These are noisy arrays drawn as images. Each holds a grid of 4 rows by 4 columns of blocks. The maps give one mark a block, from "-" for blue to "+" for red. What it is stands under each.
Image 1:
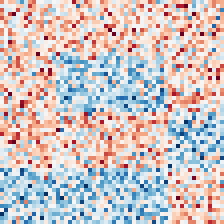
+ + + +
+ - - +
+ + + -
- - - +
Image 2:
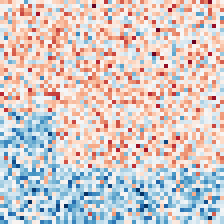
+ + + +
+ + + +
- + + +
- - - -
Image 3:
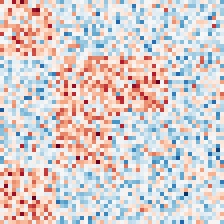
+ - - -
- + + -
- + - -
+ - - -
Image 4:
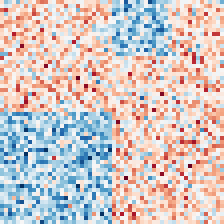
+ + - +
+ + + +
- - + +
- - + +
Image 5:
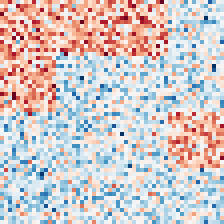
+ + + -
+ - - -
- - - +
- - - -
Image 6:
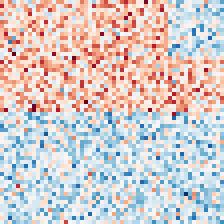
+ + + -
+ + + +
- - - -
- - - -
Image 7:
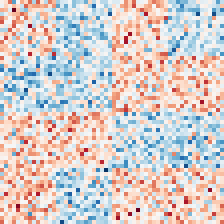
+ - + -
- - + +
+ + - -
+ - + +
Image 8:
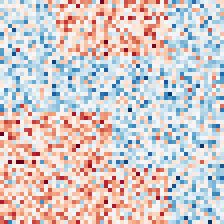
- + + -
- - - -
+ + - -
+ + + -
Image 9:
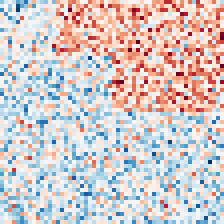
- + + +
- - + +
- - - -
- - - -
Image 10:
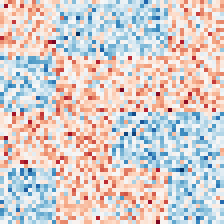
+ - - +
- + + +
+ + - -
- + + -
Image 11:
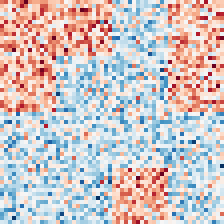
+ + - +
+ - - +
- - - -
- - + -
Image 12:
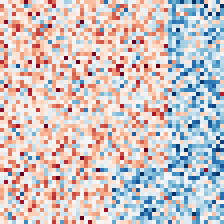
+ + + -
+ + + -
+ + + -
+ + - -
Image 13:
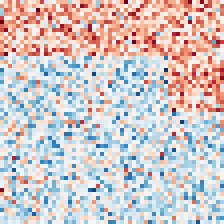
+ + + +
- - - +
- - - -
- - - -
